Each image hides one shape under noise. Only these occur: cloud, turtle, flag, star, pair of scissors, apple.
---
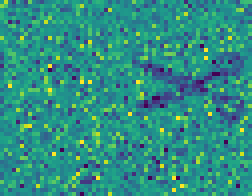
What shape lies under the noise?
pair of scissors
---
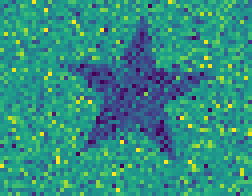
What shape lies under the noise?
star
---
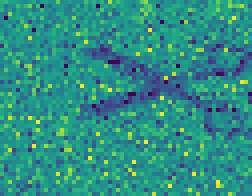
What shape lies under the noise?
pair of scissors
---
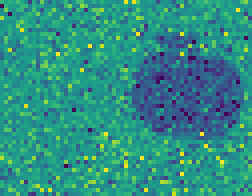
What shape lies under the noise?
apple
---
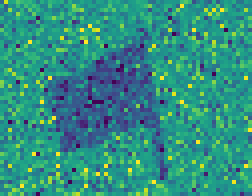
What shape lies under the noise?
flag
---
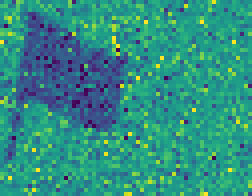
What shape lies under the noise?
flag
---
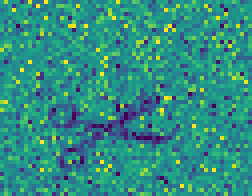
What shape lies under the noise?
pair of scissors
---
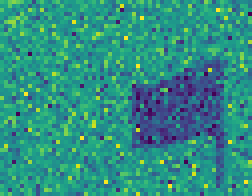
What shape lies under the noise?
flag
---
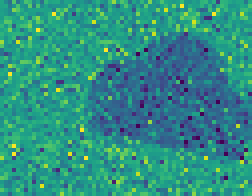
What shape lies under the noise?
cloud
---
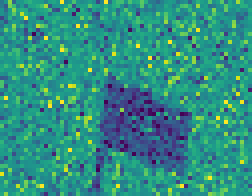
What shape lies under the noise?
flag
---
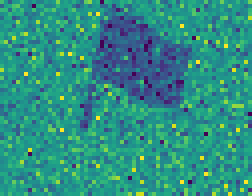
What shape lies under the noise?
flag
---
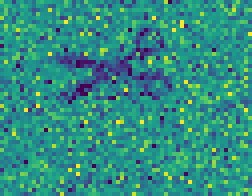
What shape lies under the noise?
pair of scissors
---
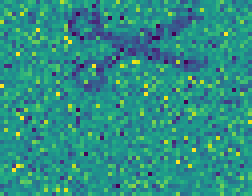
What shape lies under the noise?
pair of scissors
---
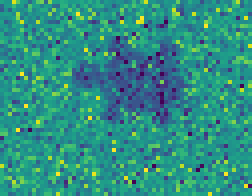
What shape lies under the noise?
turtle
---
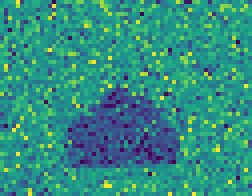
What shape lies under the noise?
cloud
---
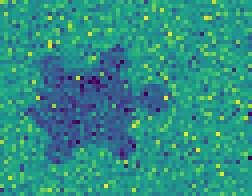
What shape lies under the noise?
turtle
